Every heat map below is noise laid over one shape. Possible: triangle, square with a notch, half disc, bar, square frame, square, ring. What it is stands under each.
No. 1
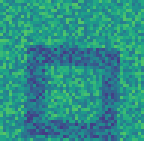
square frame
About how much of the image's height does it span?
two thirds
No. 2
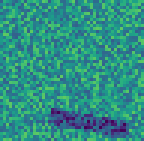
bar
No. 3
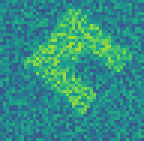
square with a notch
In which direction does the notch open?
down and right
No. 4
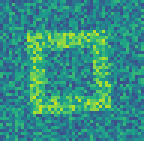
square frame
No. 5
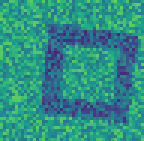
square frame
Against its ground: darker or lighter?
darker
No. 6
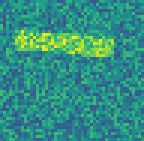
bar
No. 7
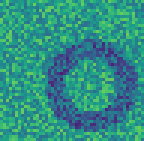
ring
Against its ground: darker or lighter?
darker
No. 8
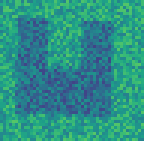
square with a notch
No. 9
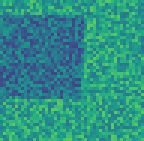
square
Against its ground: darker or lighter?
darker
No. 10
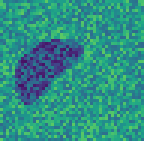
half disc
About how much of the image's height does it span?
half
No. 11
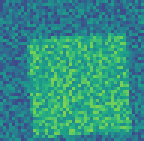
square
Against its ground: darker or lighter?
lighter
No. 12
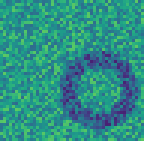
ring
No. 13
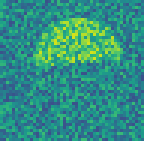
half disc
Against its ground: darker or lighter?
lighter
